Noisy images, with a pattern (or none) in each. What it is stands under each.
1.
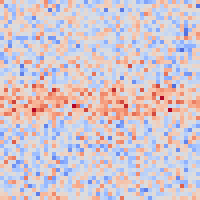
one horizontal stripe
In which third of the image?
middle
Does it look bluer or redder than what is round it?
redder
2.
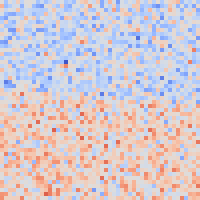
a sharp edge
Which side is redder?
bottom
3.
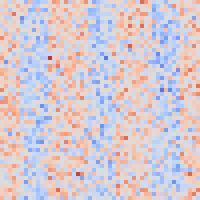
vertical stripes
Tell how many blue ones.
3
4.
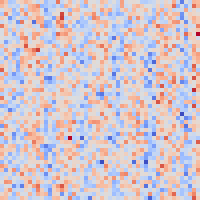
vertical stripes
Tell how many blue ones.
6
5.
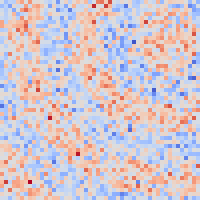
rings round one point
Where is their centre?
top right
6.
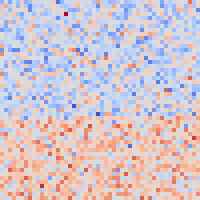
a sharp edge
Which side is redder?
bottom
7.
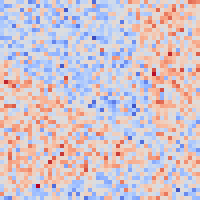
spokes from one point
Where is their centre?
bottom right
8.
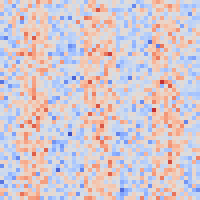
vertical stripes
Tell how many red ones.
3
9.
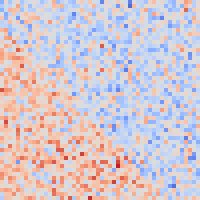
a sharp edge
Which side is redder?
bottom left
